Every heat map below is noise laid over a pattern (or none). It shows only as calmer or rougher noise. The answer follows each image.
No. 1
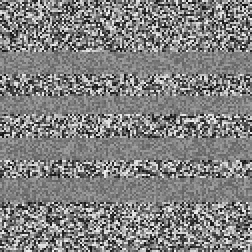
bands of rows
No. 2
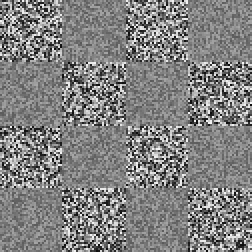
a checkerboard
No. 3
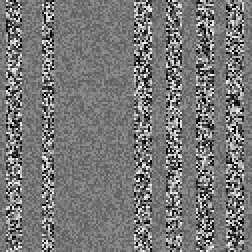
bands of columns
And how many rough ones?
6
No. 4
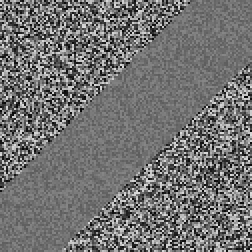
a diagonal band
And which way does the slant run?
bottom left to top right
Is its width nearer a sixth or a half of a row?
a half
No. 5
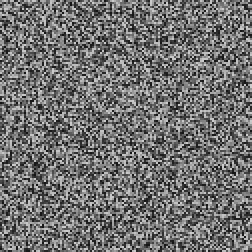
only noise
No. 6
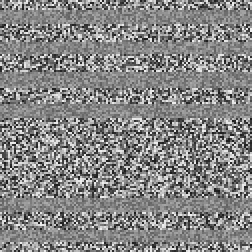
bands of rows
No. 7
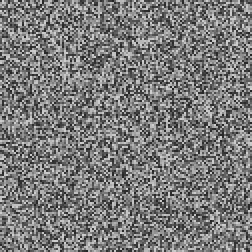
only noise
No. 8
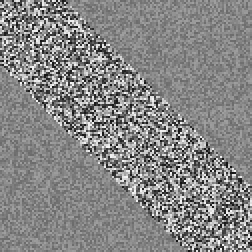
a diagonal band
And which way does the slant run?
top left to bottom right
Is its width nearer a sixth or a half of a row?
a half
